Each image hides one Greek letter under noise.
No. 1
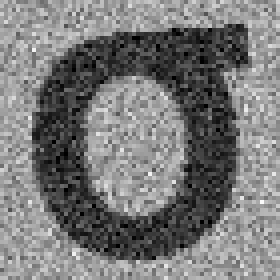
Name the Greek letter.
sigma
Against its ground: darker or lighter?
darker
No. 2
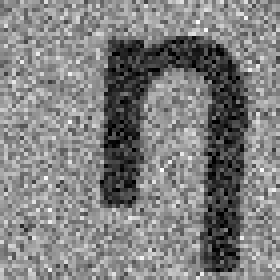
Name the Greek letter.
eta
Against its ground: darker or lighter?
darker
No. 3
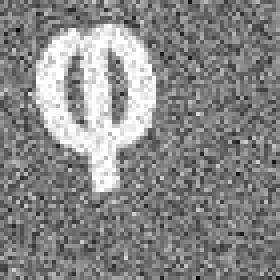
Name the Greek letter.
phi
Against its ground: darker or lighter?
lighter
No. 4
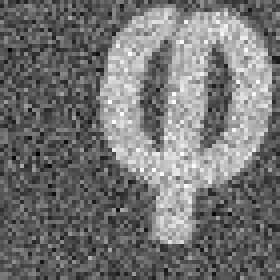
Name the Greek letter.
phi
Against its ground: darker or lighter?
lighter
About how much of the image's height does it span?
nearly all
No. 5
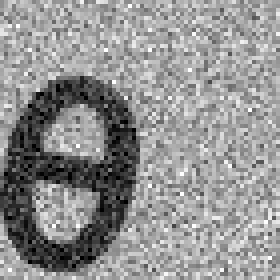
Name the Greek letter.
theta
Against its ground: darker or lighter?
darker
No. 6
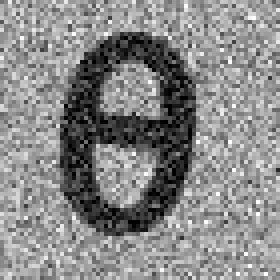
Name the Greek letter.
theta
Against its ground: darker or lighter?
darker
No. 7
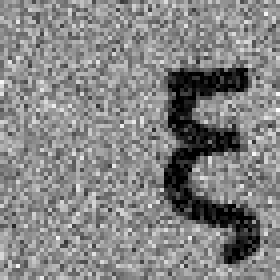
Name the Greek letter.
xi
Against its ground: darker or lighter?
darker
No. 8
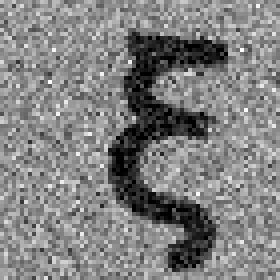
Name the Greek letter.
xi
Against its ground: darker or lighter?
darker
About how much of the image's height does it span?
nearly all
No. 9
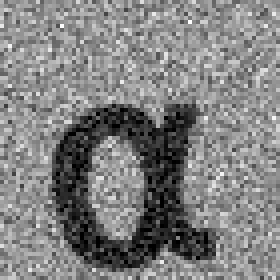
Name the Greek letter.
alpha
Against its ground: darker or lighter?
darker
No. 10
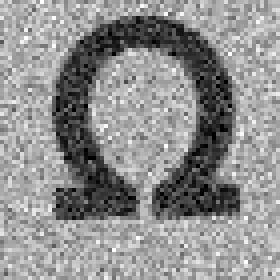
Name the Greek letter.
omega
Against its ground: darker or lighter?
darker
